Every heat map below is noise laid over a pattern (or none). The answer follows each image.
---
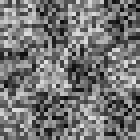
a checkerboard
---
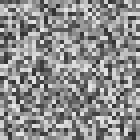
only noise
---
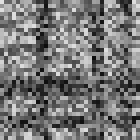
bands of rows crossing bands of columns
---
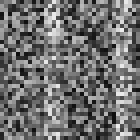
bands of columns
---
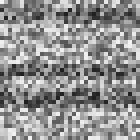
bands of rows
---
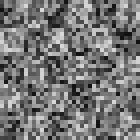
a checkerboard
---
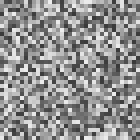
only noise
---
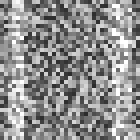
bands of columns
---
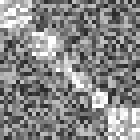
blocks along the diagonal
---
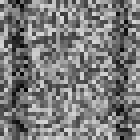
bands of columns
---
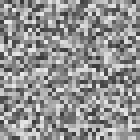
only noise
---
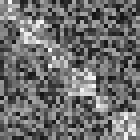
blocks along the diagonal
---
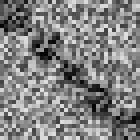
blocks along the diagonal
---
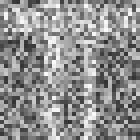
bands of rows crossing bands of columns
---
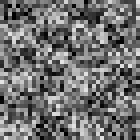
a checkerboard
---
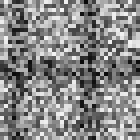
bands of rows crossing bands of columns
